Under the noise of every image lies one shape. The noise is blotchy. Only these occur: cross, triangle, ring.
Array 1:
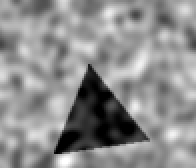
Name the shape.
triangle
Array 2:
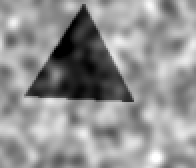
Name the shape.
triangle
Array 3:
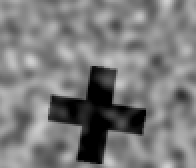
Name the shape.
cross
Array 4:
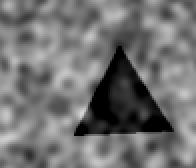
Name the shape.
triangle
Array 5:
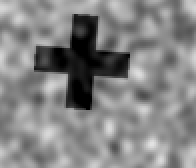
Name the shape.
cross
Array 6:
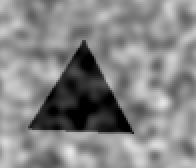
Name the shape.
triangle
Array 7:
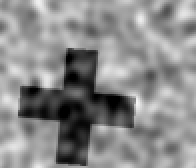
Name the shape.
cross
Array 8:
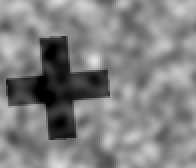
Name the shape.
cross
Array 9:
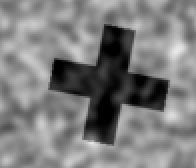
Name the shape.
cross
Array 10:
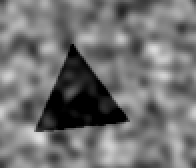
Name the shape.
triangle
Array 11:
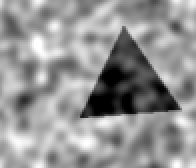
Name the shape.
triangle
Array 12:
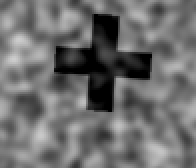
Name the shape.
cross
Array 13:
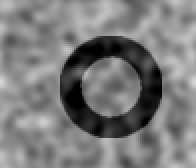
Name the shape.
ring
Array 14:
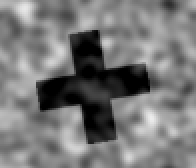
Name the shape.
cross
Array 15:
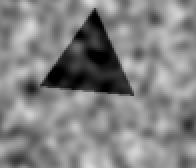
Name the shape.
triangle
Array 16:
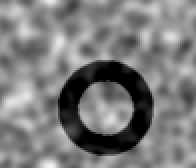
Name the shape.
ring
